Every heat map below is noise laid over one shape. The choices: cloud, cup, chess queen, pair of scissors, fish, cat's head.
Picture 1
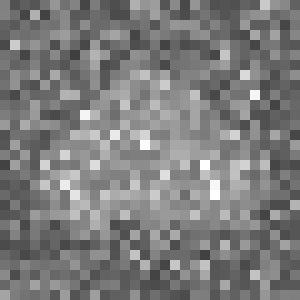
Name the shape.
cloud
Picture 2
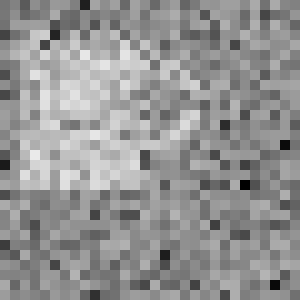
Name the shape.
cup
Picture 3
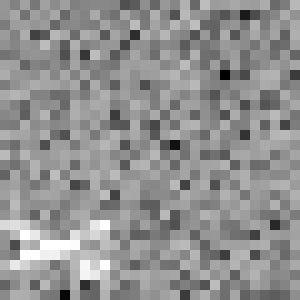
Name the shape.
pair of scissors
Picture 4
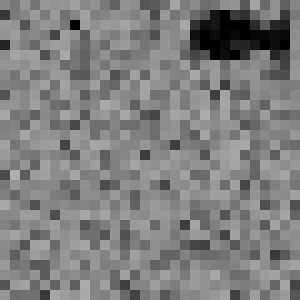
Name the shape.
fish
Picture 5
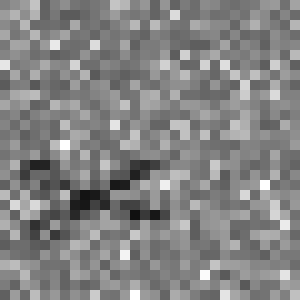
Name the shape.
pair of scissors
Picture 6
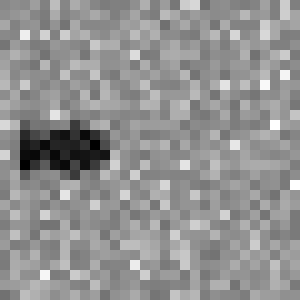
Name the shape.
fish
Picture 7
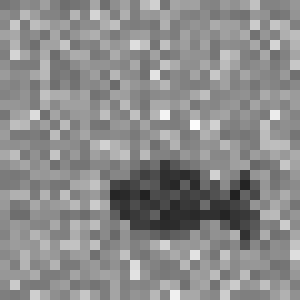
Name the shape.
fish
